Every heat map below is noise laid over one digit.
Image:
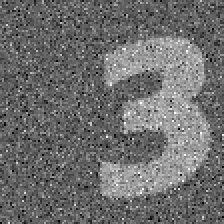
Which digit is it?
3
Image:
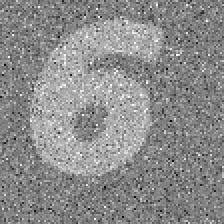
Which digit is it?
6
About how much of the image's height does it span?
two thirds
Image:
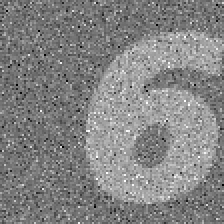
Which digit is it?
6
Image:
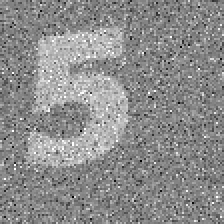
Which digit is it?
5
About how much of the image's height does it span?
two thirds
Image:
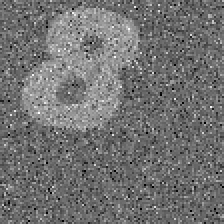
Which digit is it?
8
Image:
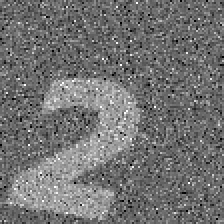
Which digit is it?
2
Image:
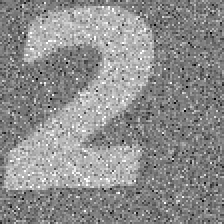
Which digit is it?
2
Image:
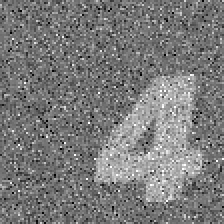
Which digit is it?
4
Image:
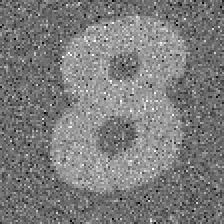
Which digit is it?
8
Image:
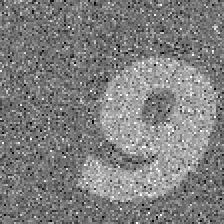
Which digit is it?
9
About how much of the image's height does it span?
two thirds
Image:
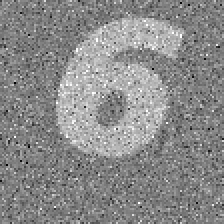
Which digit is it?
6
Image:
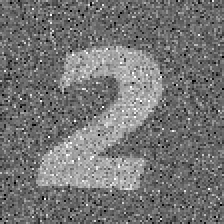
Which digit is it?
2
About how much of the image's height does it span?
two thirds
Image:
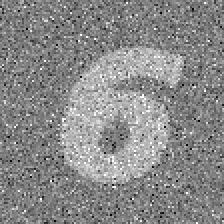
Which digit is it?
6
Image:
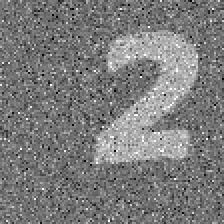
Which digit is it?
2
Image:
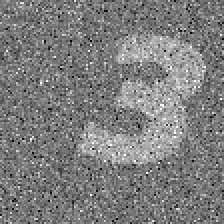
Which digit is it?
3
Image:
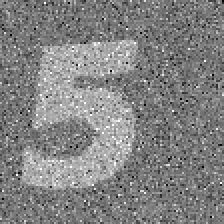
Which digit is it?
5
